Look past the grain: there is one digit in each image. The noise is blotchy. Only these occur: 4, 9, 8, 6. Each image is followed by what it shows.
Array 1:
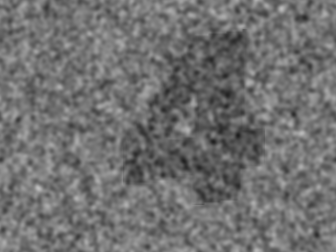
dark 4
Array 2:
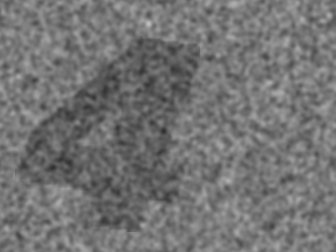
dark 4
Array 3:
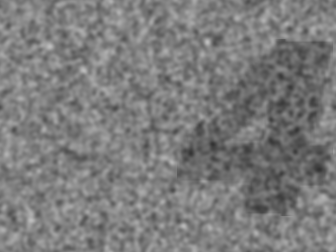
dark 4
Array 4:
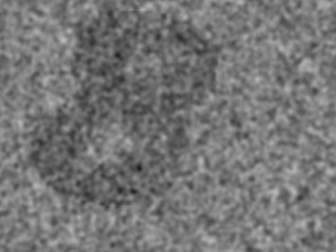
dark 8
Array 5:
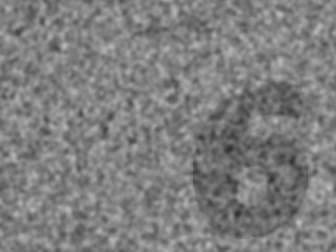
dark 6
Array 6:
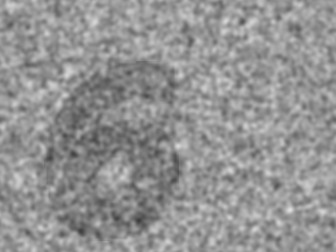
dark 6
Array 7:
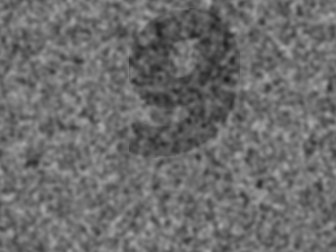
dark 9
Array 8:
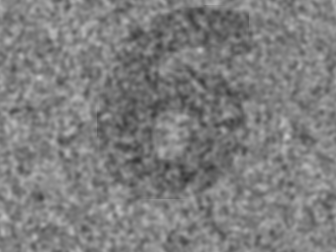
dark 6
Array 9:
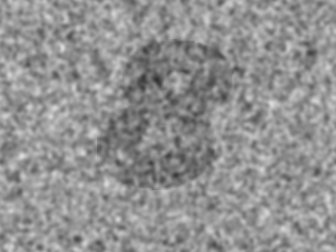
dark 8
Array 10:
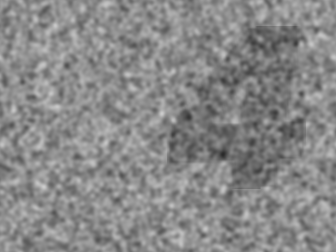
dark 4
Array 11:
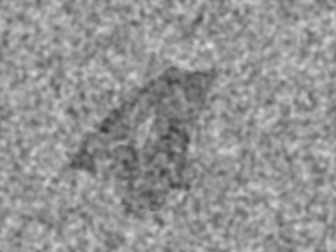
dark 4
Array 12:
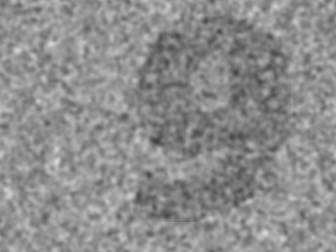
dark 9
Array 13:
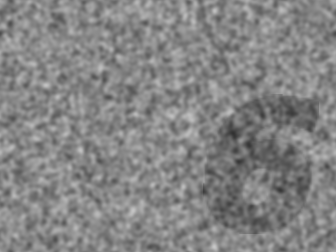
dark 6
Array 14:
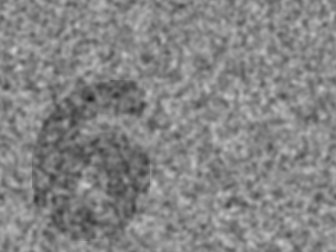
dark 6
